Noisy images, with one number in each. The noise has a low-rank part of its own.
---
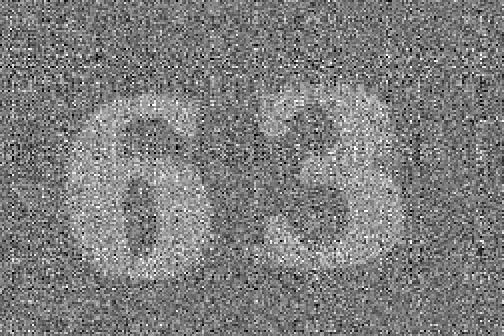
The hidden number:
63
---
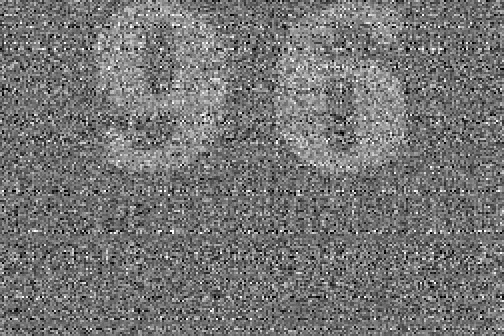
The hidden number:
96
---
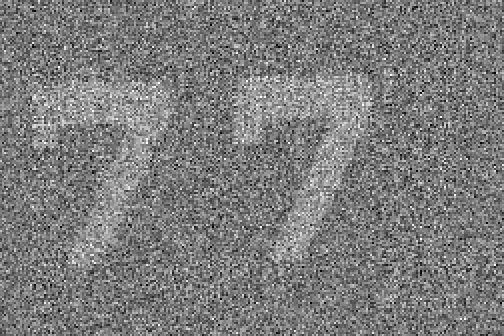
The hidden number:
77
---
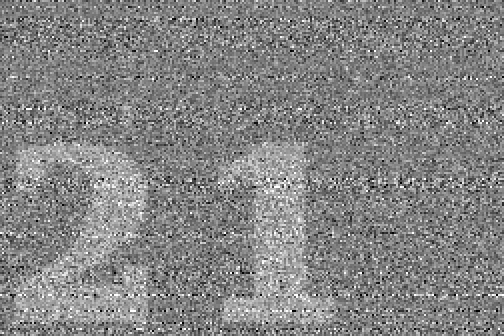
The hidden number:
21
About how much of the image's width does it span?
two thirds
